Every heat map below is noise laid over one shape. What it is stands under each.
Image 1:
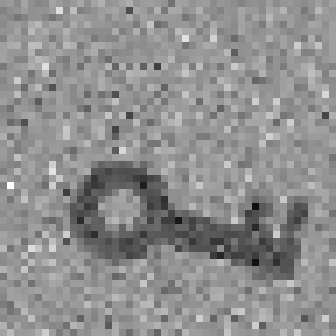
key
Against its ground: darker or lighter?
darker
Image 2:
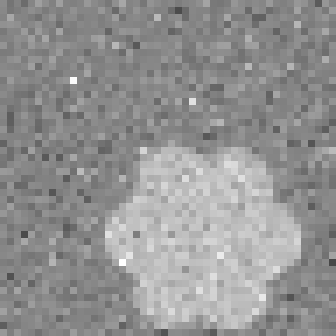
flower
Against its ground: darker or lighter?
lighter
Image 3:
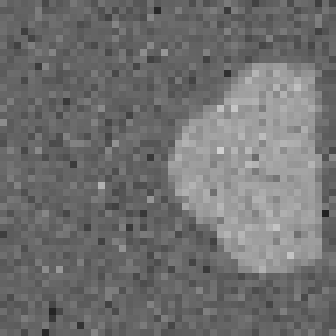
cloud
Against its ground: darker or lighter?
lighter
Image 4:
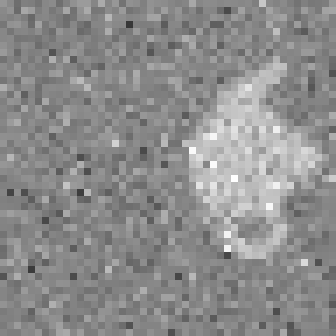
teapot
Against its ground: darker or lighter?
lighter
